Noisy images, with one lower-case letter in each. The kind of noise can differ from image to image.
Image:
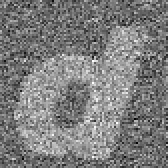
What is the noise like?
low rank plus noise
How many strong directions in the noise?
five to eight
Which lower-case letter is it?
d
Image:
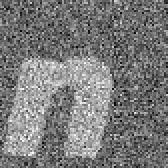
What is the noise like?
low rank plus noise
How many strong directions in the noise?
two
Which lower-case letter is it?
n
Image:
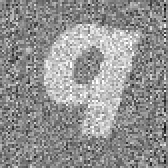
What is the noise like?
columns of uneven size
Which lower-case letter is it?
q
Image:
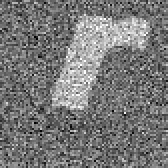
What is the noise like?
low rank plus noise
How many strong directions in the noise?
two
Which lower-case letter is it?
r
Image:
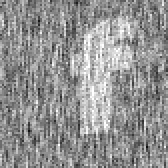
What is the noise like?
streaked along the columns
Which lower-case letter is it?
f
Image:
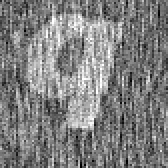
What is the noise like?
streaked along the columns
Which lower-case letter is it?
q
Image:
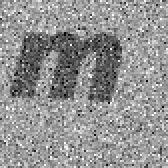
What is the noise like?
heavy tails
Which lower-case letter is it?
m
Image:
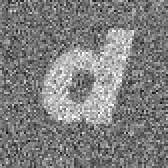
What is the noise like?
low rank plus noise
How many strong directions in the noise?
five to eight
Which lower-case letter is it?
d
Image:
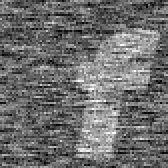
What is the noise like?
streaked along the rows
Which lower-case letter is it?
f
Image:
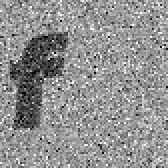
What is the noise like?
heavy tails
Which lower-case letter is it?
f
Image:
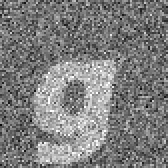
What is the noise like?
independent entries
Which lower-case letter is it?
g
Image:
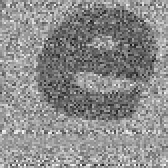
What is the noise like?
rows of uneven size
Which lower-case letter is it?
e
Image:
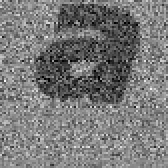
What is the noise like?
rows of uneven size
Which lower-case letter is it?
a
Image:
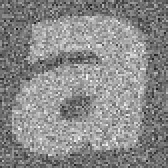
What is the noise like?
low rank plus noise
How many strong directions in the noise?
one
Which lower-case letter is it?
a
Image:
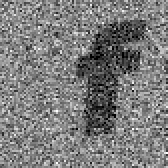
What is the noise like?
low rank plus noise
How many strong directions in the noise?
three or four
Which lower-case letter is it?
f
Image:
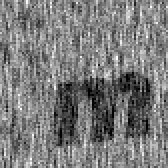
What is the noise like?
streaked along the columns
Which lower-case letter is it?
m
